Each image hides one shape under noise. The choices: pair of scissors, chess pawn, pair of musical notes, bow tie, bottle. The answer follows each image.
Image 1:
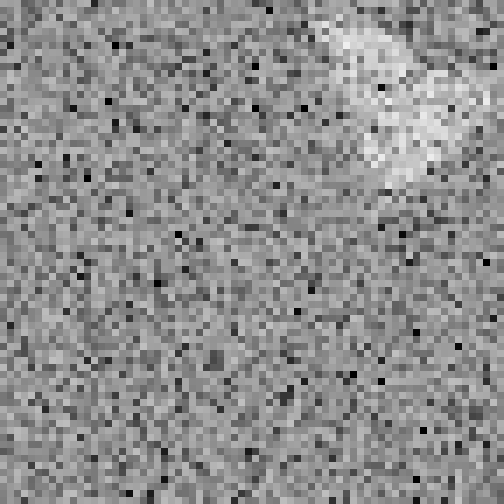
chess pawn
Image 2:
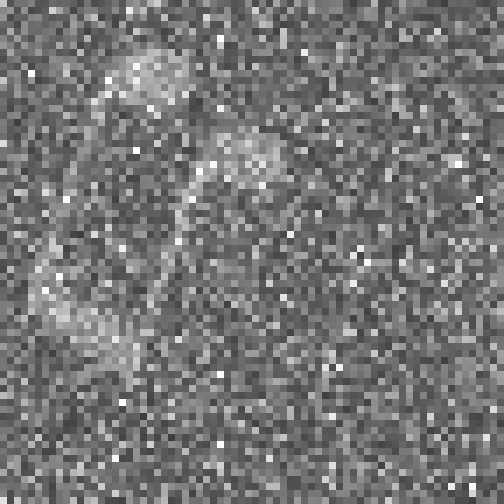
pair of musical notes
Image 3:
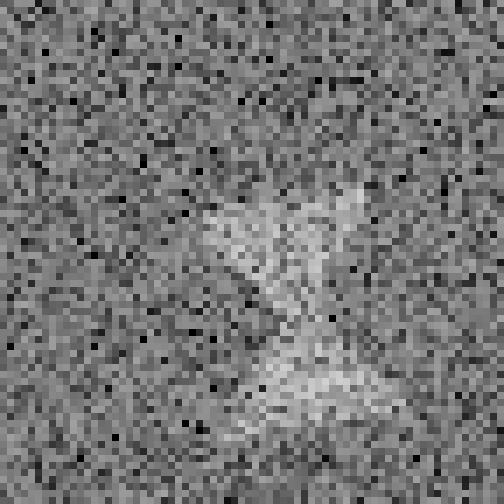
bow tie
